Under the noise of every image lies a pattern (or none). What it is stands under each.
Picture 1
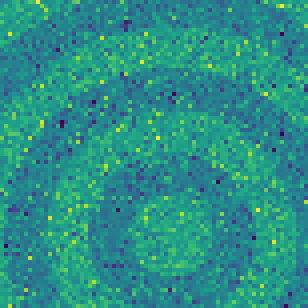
rings round one point
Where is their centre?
bottom middle
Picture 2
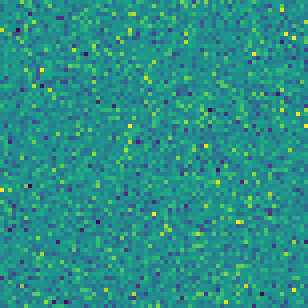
only noise
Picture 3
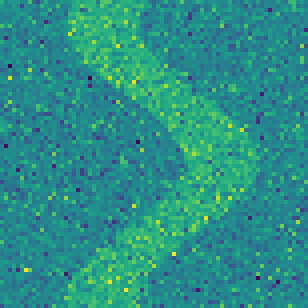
a wavy band
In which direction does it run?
top to bottom
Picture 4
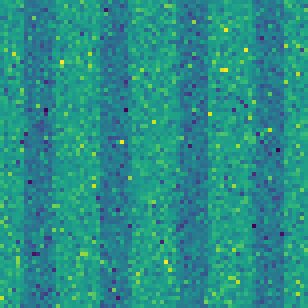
vertical stripes
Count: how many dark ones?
4
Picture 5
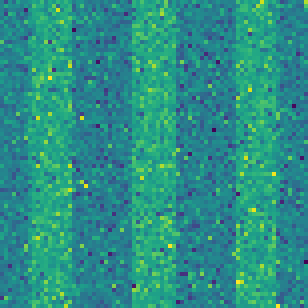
vertical stripes
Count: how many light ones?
3
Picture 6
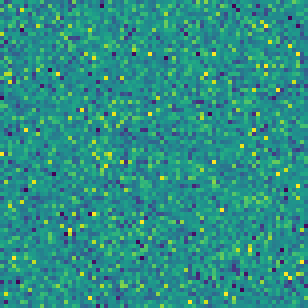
only noise
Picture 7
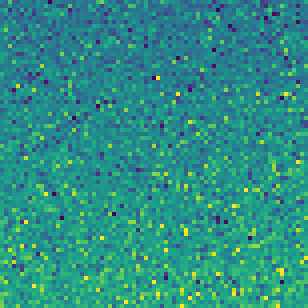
a smooth slope
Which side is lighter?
bottom
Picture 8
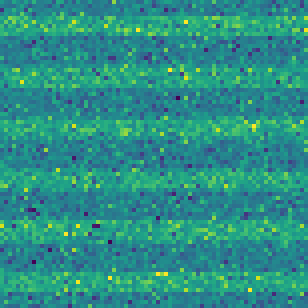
horizontal stripes
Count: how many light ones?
6
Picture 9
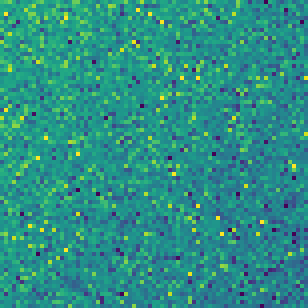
a smooth slope
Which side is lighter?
top left
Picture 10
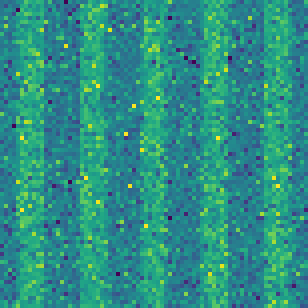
vertical stripes
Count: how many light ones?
5
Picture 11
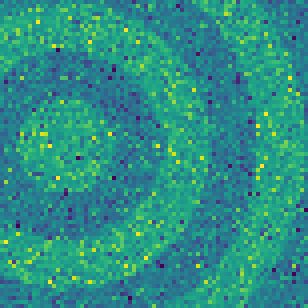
rings round one point
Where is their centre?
middle left
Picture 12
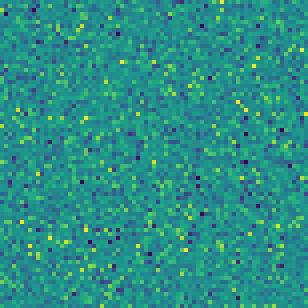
only noise
